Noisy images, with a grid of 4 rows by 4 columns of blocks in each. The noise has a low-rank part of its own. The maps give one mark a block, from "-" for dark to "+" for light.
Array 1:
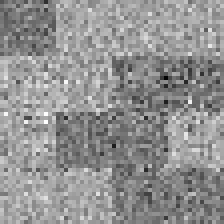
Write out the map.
-+++
++--
+--+
++--
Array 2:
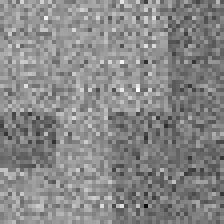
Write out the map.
+++-
+++-
-+--
++--
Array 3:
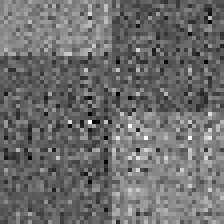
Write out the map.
++--
----
--++
--++
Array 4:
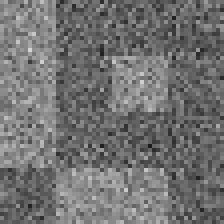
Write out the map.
+---
+-+-
+---
-++-
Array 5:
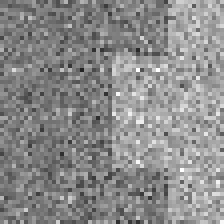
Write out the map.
---+
--++
--++
---+
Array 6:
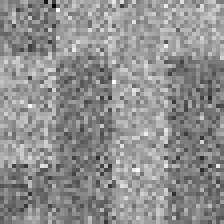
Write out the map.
-+++
+-+-
+-+-
--+-
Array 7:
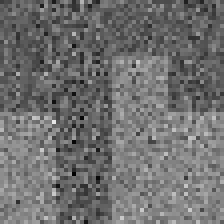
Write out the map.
----
--+-
+-++
+-++
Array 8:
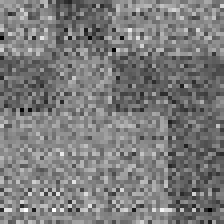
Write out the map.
+-++
-+--
+++-
+++-
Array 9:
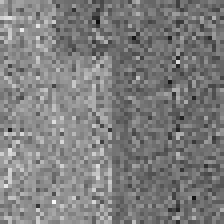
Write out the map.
+---
++--
++--
++--
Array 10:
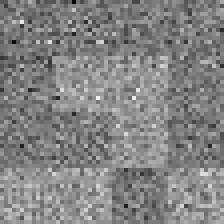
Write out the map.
----
-++-
--+-
++-+
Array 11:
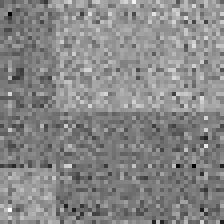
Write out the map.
-+++
-+++
----
+---
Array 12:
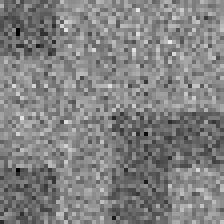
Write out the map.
-+++
++++
++--
-+-+
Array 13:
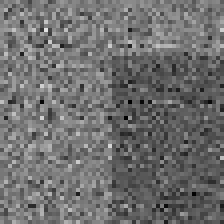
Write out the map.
++++
++--
++--
++--
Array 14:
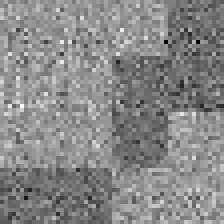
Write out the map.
+++-
++--
++-+
--++
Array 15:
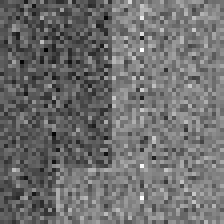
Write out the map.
--++
--++
--++
-+++
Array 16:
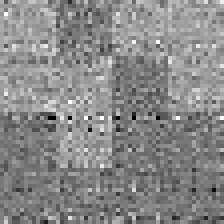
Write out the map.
+-++
++-+
-+--
----
